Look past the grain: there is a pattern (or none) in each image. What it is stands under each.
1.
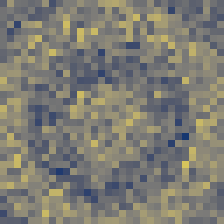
rings round one point
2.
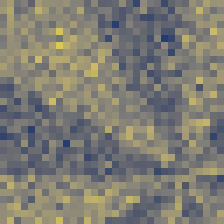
spokes from one point
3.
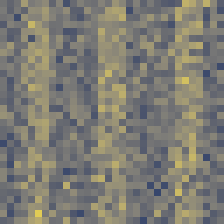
vertical stripes
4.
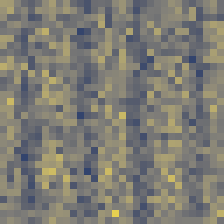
vertical stripes
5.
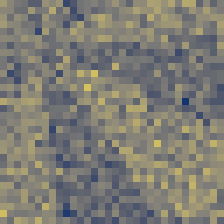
spokes from one point
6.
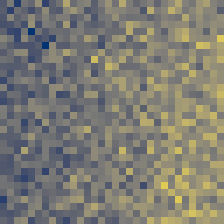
a smooth slope
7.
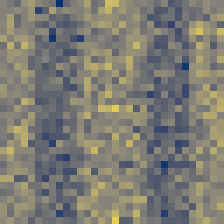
vertical stripes
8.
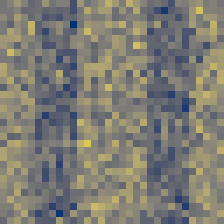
vertical stripes
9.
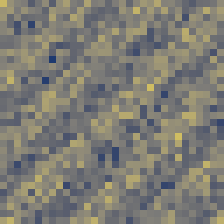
diagonal stripes
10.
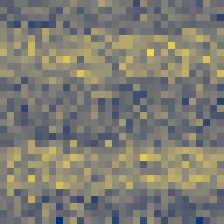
horizontal stripes
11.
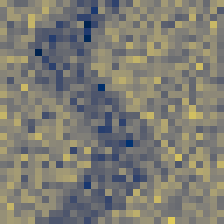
a wavy band
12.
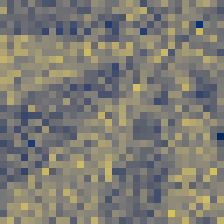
spokes from one point
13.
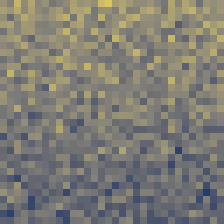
a smooth slope
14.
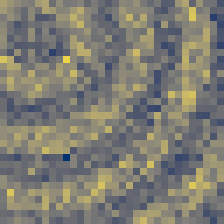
rings round one point
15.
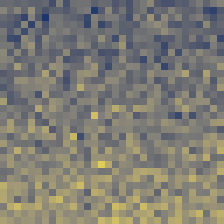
a smooth slope
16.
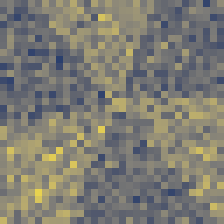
spokes from one point
